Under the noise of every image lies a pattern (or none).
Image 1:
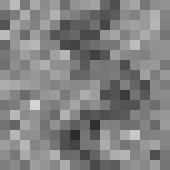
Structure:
a wavy band
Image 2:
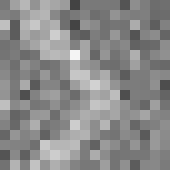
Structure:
a wavy band
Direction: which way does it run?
top to bottom
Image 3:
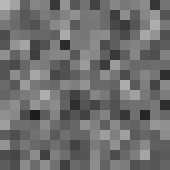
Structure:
only noise
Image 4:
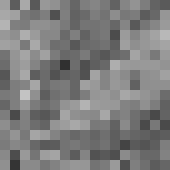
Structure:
spokes from one point
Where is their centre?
bottom left
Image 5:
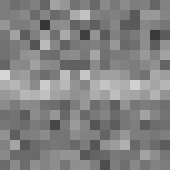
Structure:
one horizontal stripe
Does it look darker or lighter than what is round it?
lighter
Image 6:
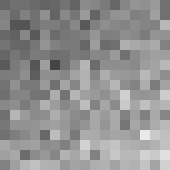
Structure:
a smooth slope
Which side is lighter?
bottom right
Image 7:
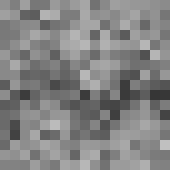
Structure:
a wavy band
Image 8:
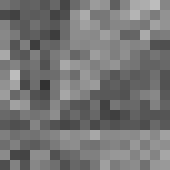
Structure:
spokes from one point
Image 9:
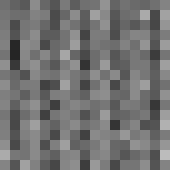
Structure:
vertical stripes
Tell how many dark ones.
5
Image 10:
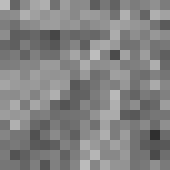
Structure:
spokes from one point
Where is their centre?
top right
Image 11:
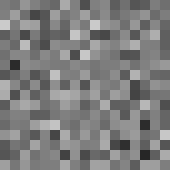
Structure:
only noise
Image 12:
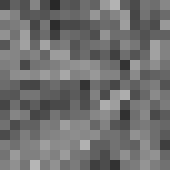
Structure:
spokes from one point
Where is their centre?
middle right
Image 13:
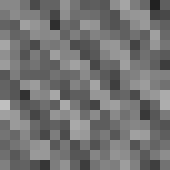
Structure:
diagonal stripes
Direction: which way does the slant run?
top left to bottom right
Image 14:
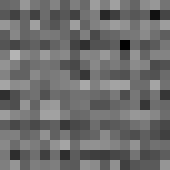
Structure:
horizontal stripes
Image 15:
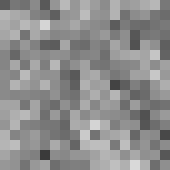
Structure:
spokes from one point
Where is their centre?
top middle
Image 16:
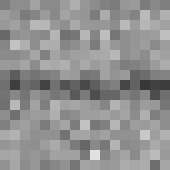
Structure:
one horizontal stripe
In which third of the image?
middle
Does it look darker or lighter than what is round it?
darker
